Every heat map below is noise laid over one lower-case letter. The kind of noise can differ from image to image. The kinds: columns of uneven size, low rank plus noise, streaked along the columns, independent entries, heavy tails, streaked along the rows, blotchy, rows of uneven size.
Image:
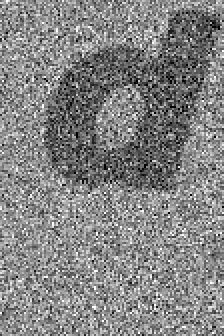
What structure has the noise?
low rank plus noise
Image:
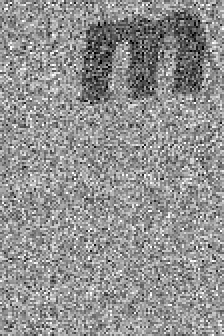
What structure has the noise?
low rank plus noise
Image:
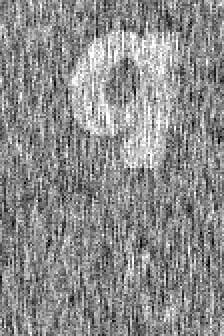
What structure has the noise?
streaked along the columns
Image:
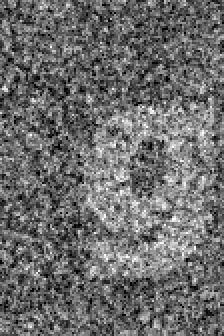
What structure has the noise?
blotchy
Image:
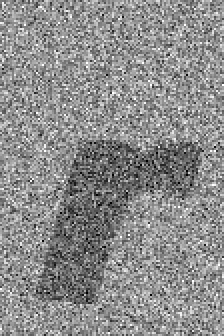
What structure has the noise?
independent entries
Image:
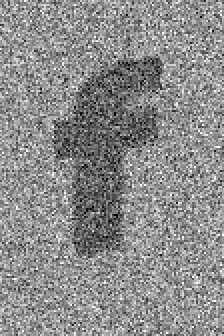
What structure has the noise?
independent entries
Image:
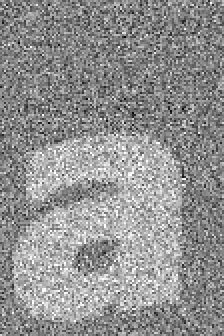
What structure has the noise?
low rank plus noise
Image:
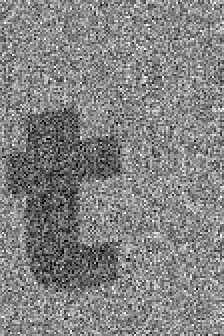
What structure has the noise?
low rank plus noise
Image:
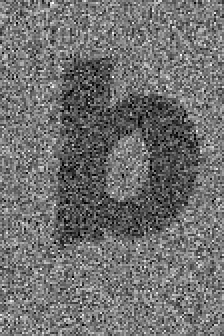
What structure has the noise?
low rank plus noise
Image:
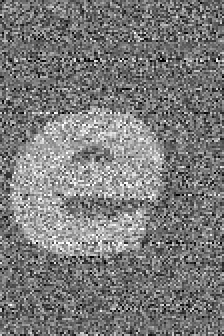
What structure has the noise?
rows of uneven size
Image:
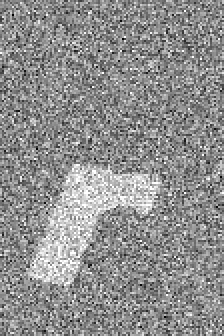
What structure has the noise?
low rank plus noise
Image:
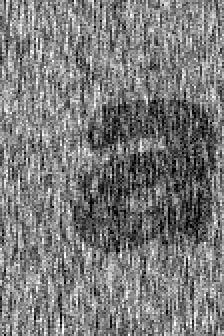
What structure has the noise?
streaked along the columns
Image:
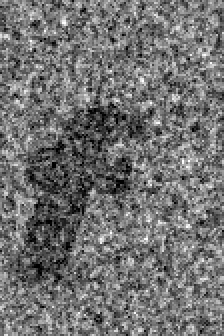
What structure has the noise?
blotchy
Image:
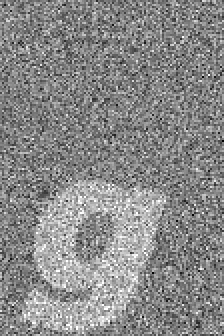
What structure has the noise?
low rank plus noise
